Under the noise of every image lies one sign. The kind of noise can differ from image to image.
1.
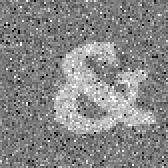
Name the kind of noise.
heavy tails
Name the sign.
ampersand
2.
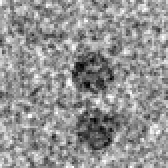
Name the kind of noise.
blotchy
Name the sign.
colon
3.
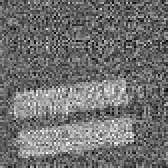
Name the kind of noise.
low rank plus noise
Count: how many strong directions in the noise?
three or four
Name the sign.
equals sign
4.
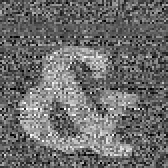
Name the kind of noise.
rows of uneven size
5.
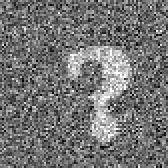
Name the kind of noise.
low rank plus noise
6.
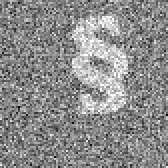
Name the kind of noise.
independent entries
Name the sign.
section sign
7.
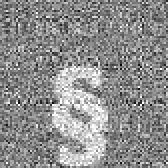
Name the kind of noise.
low rank plus noise
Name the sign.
section sign
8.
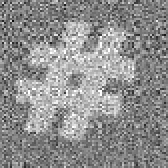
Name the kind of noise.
low rank plus noise
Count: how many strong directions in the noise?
two
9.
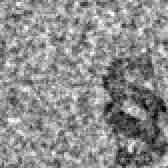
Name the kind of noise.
blotchy
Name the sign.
section sign
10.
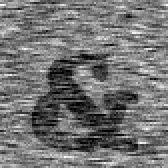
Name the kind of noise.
streaked along the rows
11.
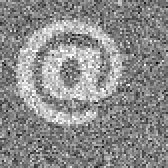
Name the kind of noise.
independent entries
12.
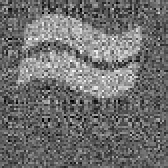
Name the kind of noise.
low rank plus noise
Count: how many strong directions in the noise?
two
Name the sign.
approximately sign
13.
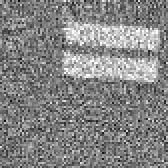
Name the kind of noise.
low rank plus noise
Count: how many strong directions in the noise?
five to eight
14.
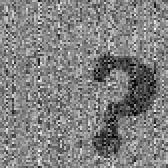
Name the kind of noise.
columns of uneven size
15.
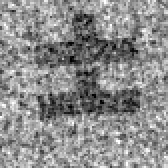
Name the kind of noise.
blotchy
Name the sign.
plus-minus sign
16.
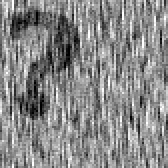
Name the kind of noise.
streaked along the columns
